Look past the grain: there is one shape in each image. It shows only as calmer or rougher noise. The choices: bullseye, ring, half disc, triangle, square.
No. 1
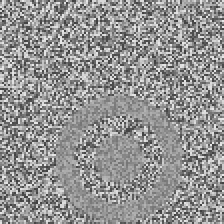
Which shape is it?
bullseye
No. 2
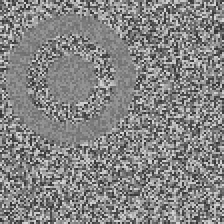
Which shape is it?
bullseye
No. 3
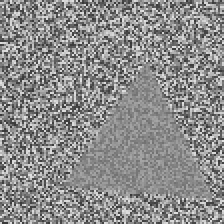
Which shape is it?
triangle
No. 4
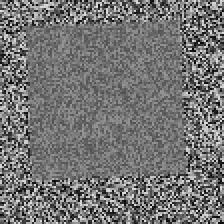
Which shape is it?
square
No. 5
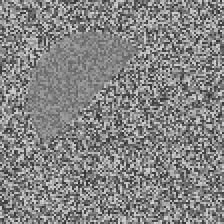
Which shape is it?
half disc
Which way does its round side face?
up and left
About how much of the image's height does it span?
half
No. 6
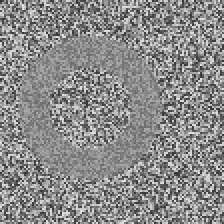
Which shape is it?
ring
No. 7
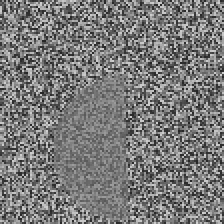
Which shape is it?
half disc
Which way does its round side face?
left
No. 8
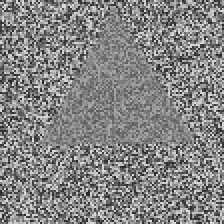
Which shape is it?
triangle
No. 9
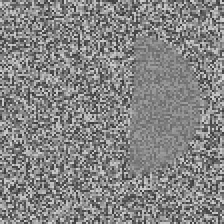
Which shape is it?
half disc
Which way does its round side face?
right
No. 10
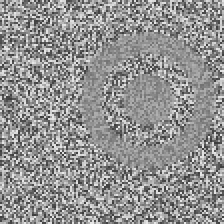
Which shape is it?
bullseye
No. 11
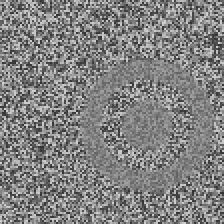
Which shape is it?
bullseye
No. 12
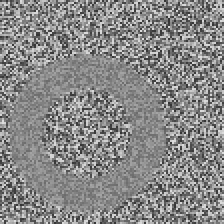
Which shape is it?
ring
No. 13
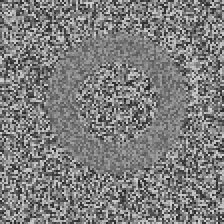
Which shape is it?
ring
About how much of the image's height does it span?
two thirds
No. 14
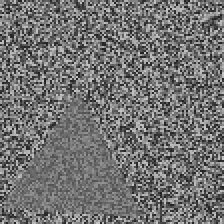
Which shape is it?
triangle
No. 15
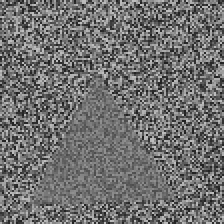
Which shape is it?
triangle
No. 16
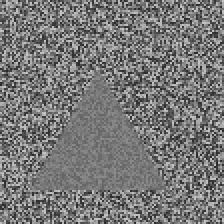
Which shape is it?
triangle
